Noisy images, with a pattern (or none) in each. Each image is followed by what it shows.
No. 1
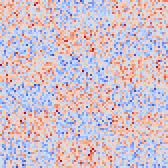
a checkerboard
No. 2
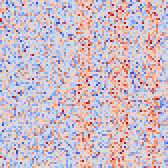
bands of columns
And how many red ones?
3
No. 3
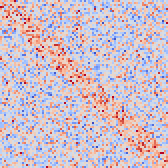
a diagonal band
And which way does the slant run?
top left to bottom right
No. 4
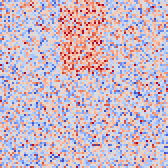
one block
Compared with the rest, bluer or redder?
redder
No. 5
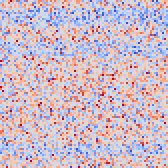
bands of rows
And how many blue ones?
3
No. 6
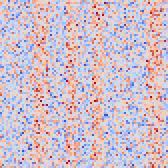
bands of columns
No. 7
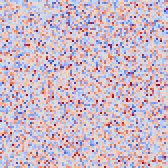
only noise
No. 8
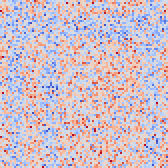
bands of rows crossing bands of columns
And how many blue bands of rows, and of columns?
1 and 3
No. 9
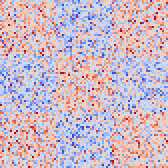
a checkerboard
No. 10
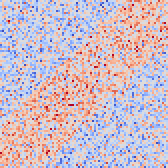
a diagonal band
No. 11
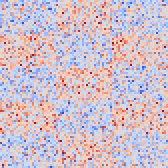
a checkerboard
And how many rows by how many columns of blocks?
5 by 3
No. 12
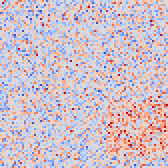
one block
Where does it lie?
bottom right
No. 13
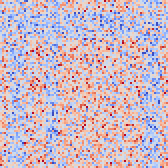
bands of rows crossing bands of columns
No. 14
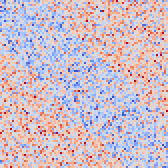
a diagonal band
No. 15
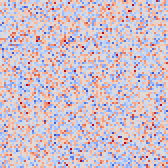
only noise
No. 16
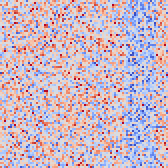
one band of columns
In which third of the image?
right
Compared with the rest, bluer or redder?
bluer
